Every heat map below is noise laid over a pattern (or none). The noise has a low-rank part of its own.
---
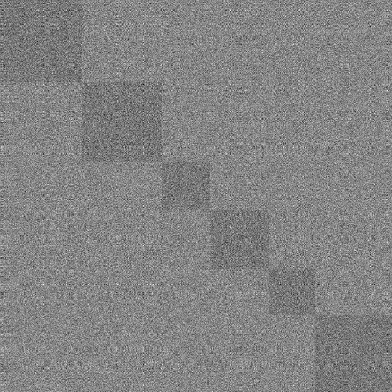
blocks along the diagonal
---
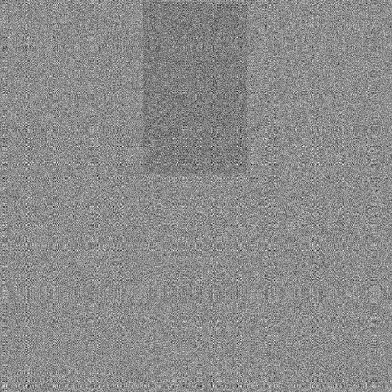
one block
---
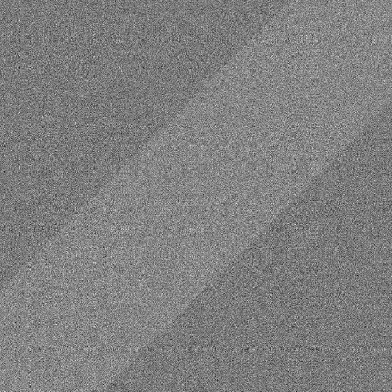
a diagonal band
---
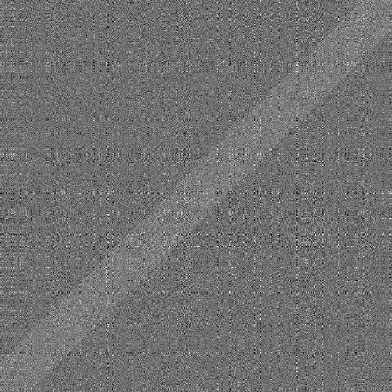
a diagonal band
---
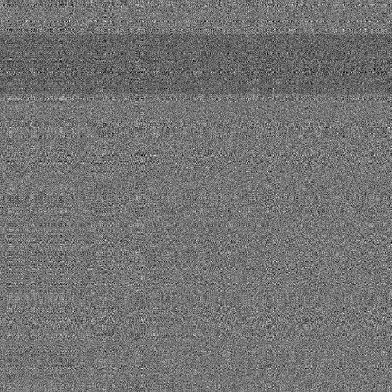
one band of rows
